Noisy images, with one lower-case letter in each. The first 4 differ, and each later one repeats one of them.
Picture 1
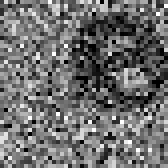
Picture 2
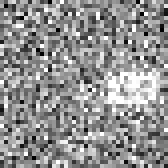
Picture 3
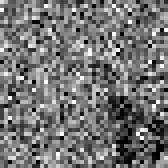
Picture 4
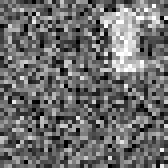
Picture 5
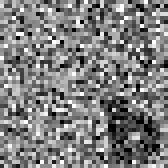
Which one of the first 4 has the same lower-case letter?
3
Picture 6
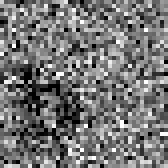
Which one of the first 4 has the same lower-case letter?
3
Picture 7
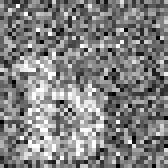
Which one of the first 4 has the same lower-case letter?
3
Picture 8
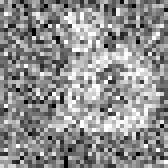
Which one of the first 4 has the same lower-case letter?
3
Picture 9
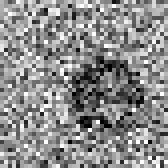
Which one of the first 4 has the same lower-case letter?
1
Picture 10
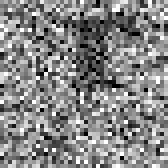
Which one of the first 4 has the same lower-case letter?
4
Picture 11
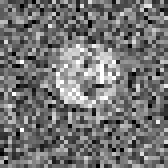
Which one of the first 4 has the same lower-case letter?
1
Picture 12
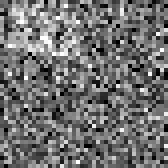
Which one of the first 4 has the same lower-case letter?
2
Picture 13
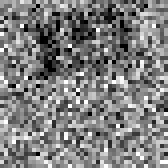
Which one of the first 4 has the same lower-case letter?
2
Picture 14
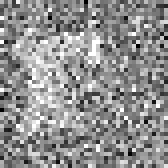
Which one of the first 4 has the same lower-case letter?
4
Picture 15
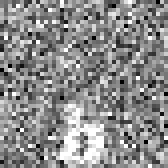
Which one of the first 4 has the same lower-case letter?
3
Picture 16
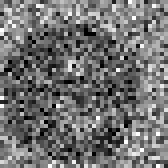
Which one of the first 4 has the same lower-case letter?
1
